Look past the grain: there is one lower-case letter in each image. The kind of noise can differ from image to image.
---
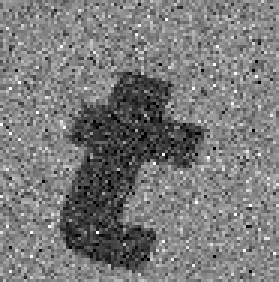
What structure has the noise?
heavy tails
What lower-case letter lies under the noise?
t
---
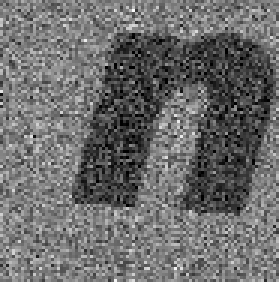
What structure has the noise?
low rank plus noise
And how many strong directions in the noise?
five to eight
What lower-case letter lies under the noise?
n
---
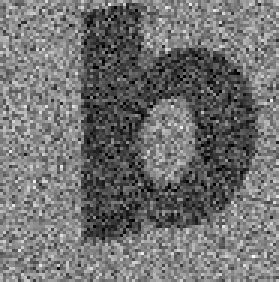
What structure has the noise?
independent entries
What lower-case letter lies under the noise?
b
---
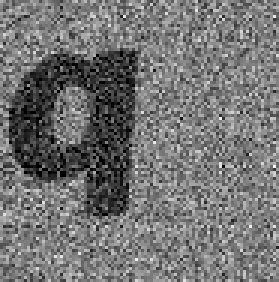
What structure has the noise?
low rank plus noise
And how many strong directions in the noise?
one
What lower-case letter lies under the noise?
q
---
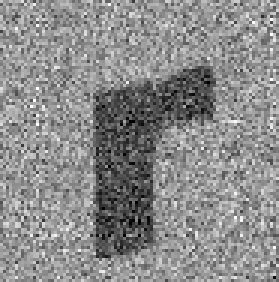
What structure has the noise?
low rank plus noise
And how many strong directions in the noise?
three or four
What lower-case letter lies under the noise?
r
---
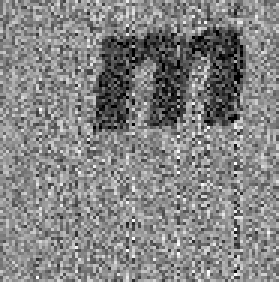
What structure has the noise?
columns of uneven size
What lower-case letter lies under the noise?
m
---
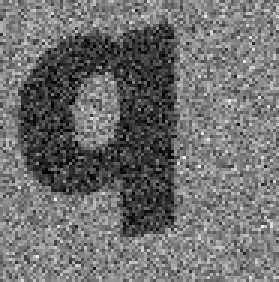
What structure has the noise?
independent entries
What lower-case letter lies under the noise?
q
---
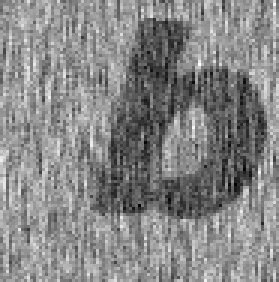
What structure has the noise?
streaked along the columns
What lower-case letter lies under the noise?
b
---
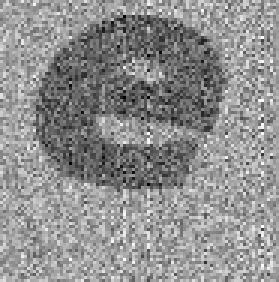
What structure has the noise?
columns of uneven size
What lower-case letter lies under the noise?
e
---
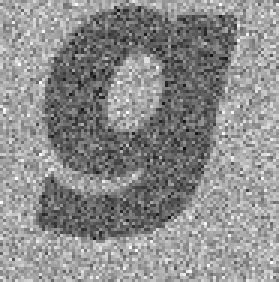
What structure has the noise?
independent entries
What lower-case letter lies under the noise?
g
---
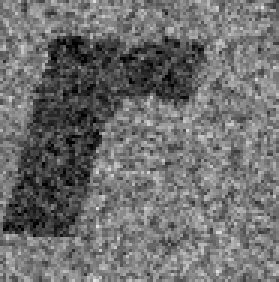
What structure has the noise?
blotchy
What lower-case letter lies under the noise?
r
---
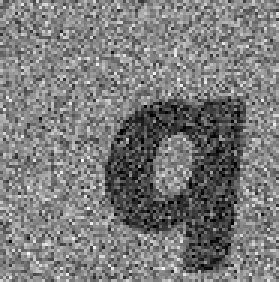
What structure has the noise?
independent entries
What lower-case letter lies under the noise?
q
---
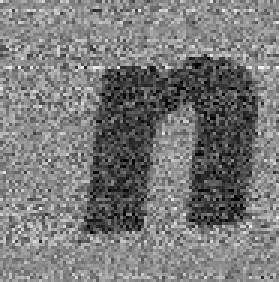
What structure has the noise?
rows of uneven size
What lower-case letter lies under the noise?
n
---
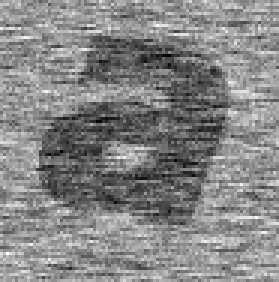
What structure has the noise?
streaked along the rows
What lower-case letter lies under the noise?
a
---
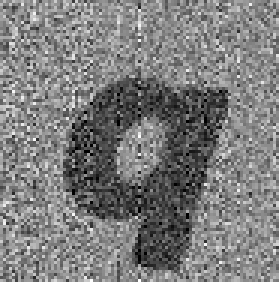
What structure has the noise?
columns of uneven size
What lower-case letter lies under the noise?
q
